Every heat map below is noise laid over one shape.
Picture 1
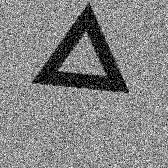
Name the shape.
triangle frame
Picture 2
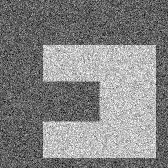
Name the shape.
square with a notch
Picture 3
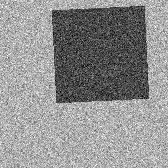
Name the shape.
square
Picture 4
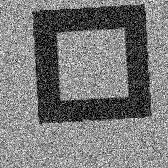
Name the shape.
square frame
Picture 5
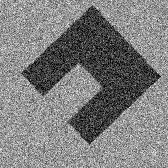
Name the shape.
square with a notch
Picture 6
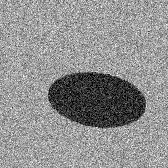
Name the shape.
ellipse
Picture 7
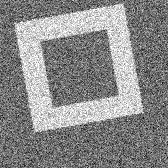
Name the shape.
square frame
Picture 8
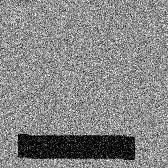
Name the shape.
bar
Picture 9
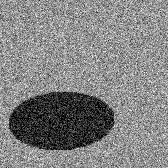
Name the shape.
ellipse
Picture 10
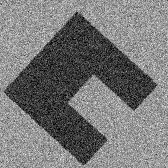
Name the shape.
square with a notch
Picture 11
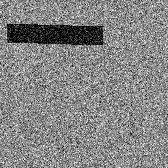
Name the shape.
bar
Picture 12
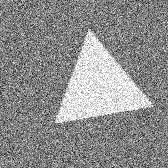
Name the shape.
triangle
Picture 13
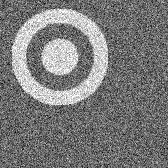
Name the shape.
bullseye
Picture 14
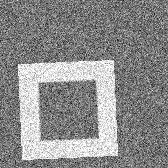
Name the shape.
square frame
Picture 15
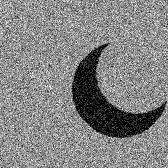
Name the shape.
crescent
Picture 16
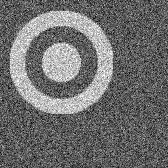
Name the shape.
bullseye
